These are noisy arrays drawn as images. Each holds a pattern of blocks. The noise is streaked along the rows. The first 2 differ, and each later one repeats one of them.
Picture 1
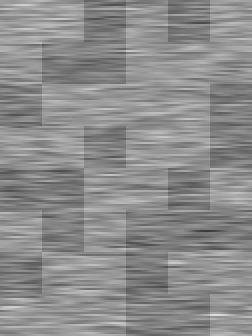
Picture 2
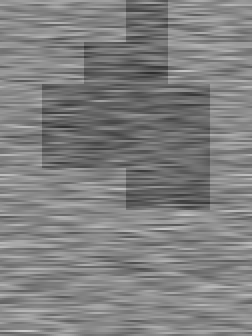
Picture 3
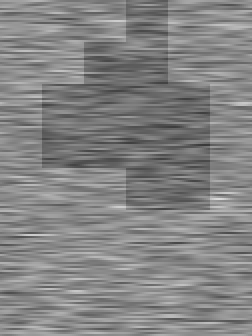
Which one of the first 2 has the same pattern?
2
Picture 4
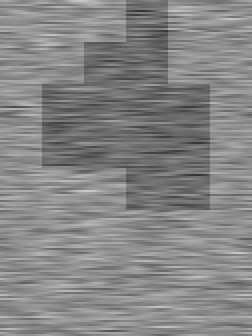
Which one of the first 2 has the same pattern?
2
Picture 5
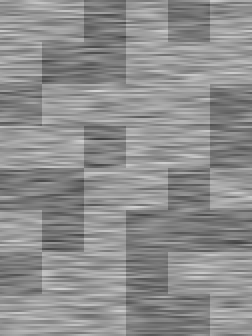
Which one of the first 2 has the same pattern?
1
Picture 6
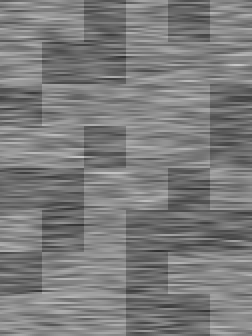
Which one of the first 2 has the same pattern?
1
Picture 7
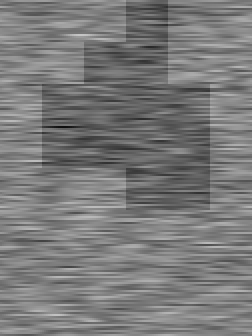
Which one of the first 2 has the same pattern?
2
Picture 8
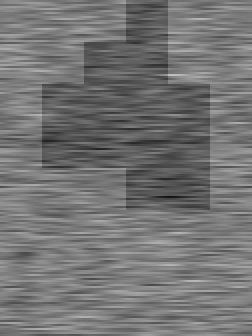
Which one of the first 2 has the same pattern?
2
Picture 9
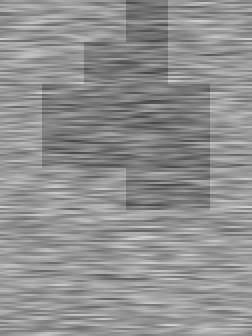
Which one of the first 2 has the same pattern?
2
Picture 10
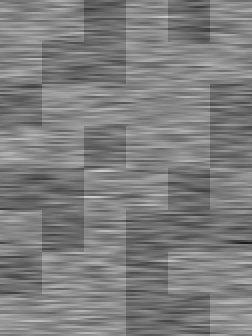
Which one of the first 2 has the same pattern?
1
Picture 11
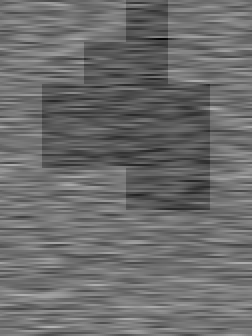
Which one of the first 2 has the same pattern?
2
